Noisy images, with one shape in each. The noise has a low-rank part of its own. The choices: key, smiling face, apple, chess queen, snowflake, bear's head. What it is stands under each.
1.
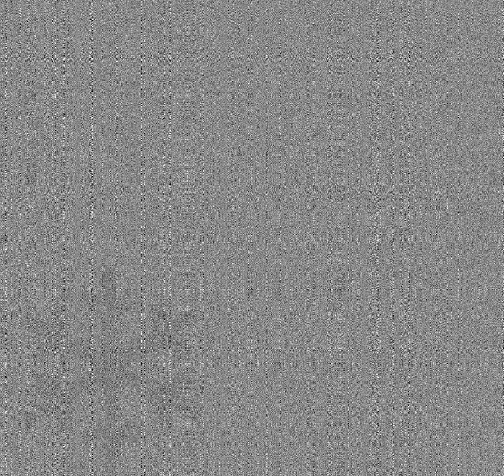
snowflake
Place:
bottom left
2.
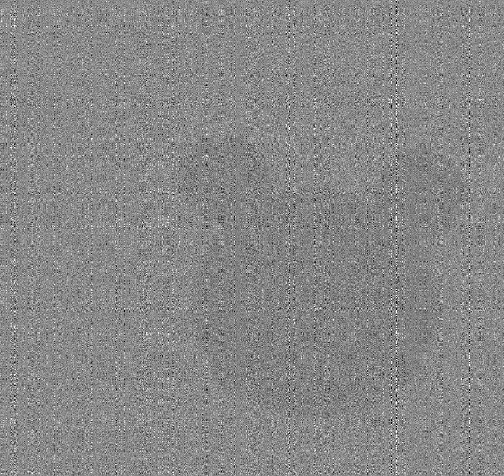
bear's head
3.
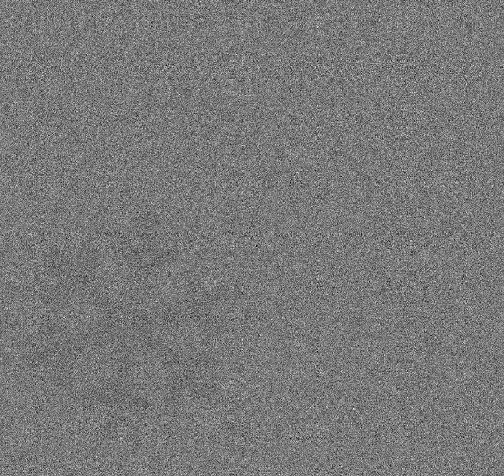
snowflake
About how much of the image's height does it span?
half
